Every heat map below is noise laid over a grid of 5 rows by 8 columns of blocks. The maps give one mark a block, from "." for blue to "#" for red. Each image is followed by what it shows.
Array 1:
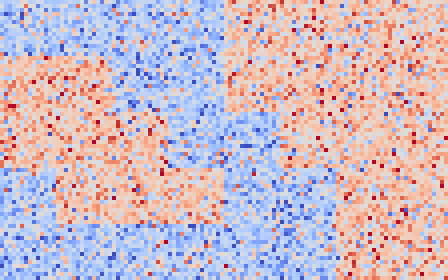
. . . . # # # #
# # . . # # # #
# # # . . # # #
. # # # . . # #
. . . . . . # #
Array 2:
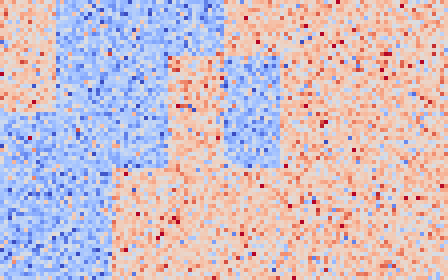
# . . . # # # #
# . . # . # # #
. . . # . # # #
. . # # # # # #
. . # # # # # #
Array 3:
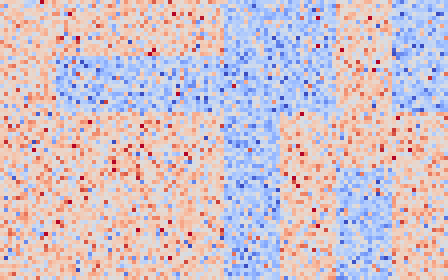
# # # # . . # .
# . . . . . # .
# # # # . # # #
# # # # . # . #
# # # # . # . #
